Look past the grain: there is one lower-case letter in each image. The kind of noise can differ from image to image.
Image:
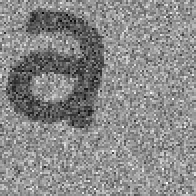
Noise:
independent entries
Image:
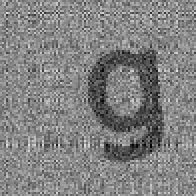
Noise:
low rank plus noise
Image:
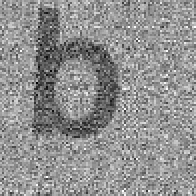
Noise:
low rank plus noise
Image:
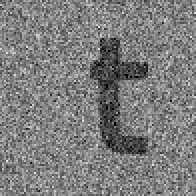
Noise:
independent entries
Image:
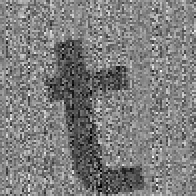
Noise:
columns of uneven size
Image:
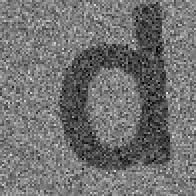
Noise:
independent entries
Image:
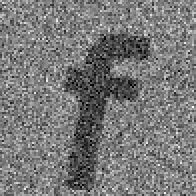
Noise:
independent entries
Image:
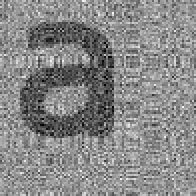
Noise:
low rank plus noise
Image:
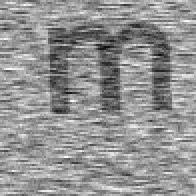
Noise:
streaked along the rows
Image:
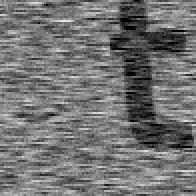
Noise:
streaked along the rows
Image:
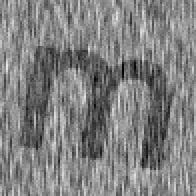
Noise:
streaked along the columns
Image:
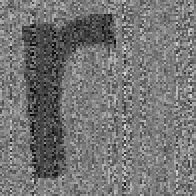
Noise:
columns of uneven size
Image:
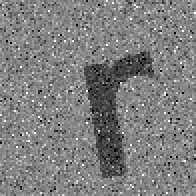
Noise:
heavy tails
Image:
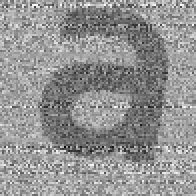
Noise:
rows of uneven size
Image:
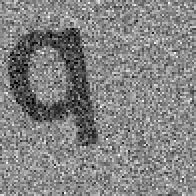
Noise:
independent entries
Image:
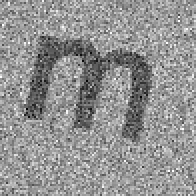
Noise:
independent entries
